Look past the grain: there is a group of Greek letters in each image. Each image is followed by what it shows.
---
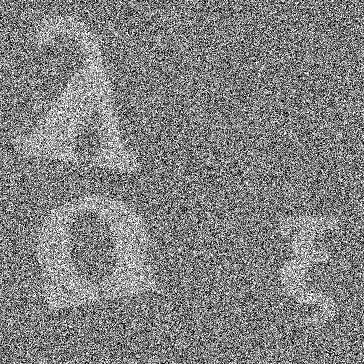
top left: lambda; bottom left: omega; bottom right: xi
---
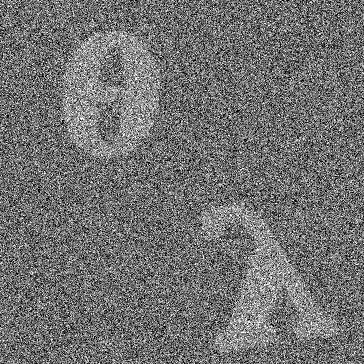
top left: theta; bottom right: lambda
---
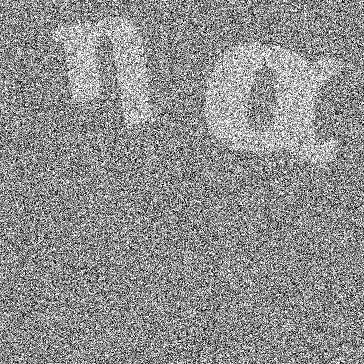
top left: eta; top right: alpha
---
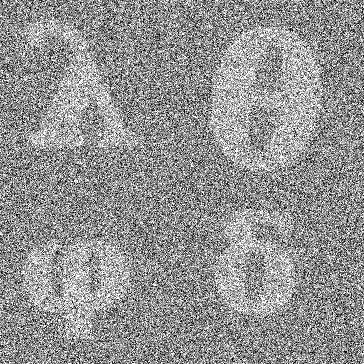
top left: lambda; top right: theta; bottom left: phi; bottom right: delta
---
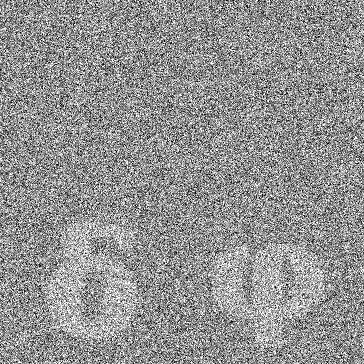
bottom left: delta; bottom right: phi
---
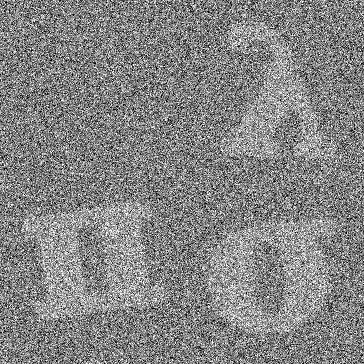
top right: lambda; bottom left: pi; bottom right: sigma
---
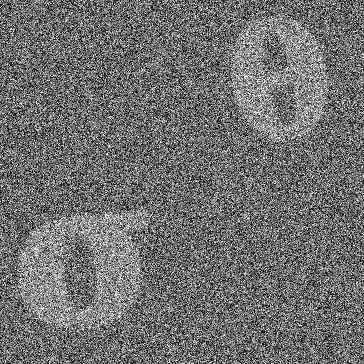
top right: theta; bottom left: sigma
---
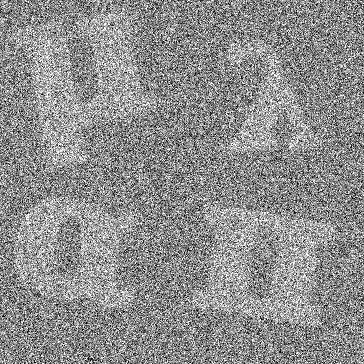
top left: mu; top right: lambda; bottom left: alpha; bottom right: pi
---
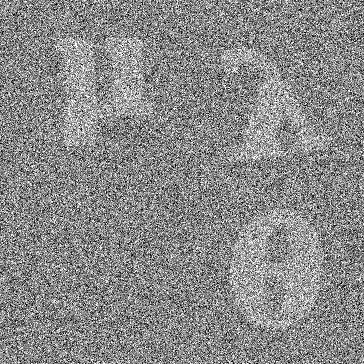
top left: mu; top right: lambda; bottom right: theta
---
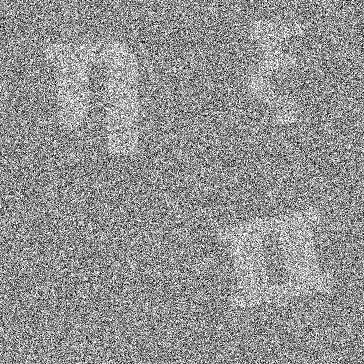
top left: eta; top right: xi; bottom right: pi
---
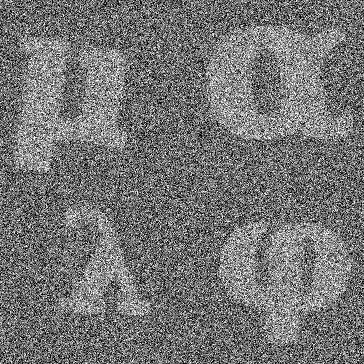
top left: mu; top right: alpha; bottom left: lambda; bottom right: phi
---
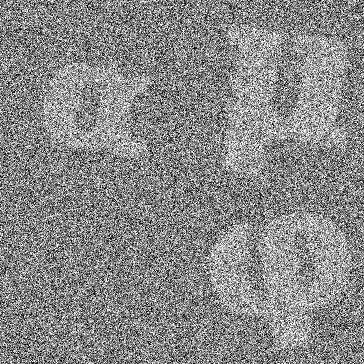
top left: alpha; top right: mu; bottom right: phi
